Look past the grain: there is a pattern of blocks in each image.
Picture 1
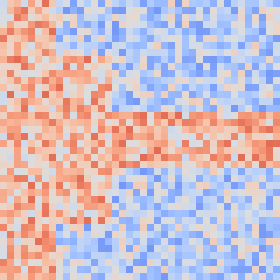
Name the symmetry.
top and bottom mirror each other
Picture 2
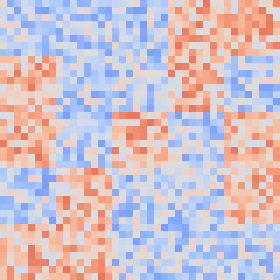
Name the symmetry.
the same after a half turn
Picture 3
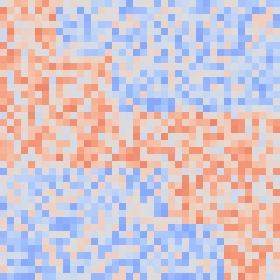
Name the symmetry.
the same after a half turn
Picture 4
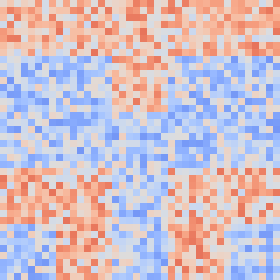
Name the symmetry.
left and right mirror each other
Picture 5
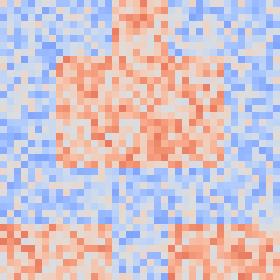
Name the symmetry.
left and right mirror each other
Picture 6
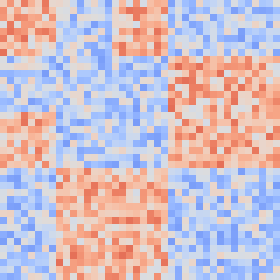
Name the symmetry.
mirrored about the diagonal from the top left
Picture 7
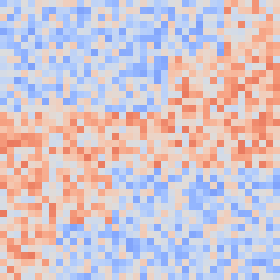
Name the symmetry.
the same after a half turn
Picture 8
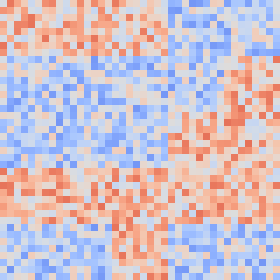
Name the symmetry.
no symmetry
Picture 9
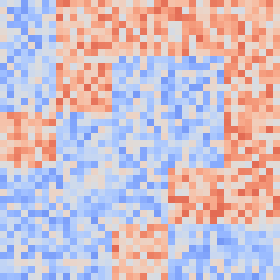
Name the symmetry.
mirrored about the diagonal from the bottom left
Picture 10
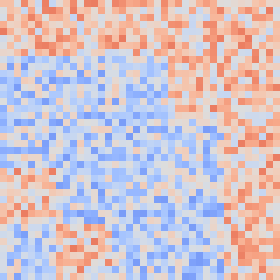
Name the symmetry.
mirrored about the diagonal from the bottom left
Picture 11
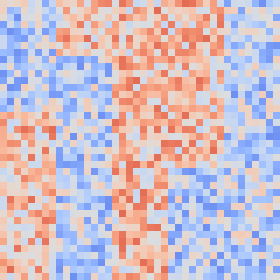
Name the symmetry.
no symmetry
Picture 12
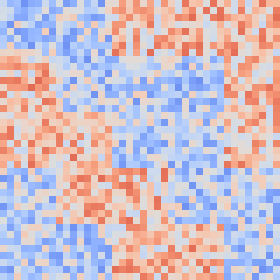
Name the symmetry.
mirrored about the diagonal from the bottom left
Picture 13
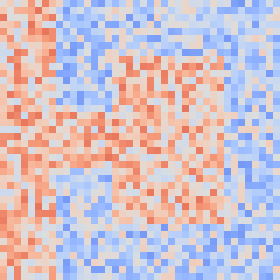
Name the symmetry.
top and bottom mirror each other
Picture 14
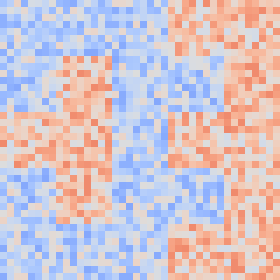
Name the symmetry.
top and bottom mirror each other
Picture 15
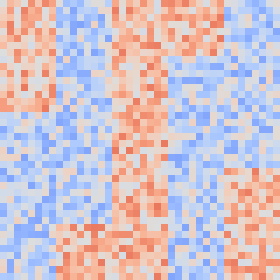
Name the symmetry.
the same after a half turn
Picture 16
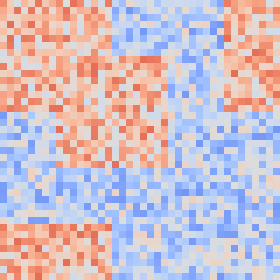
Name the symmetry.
mirrored about the diagonal from the top left
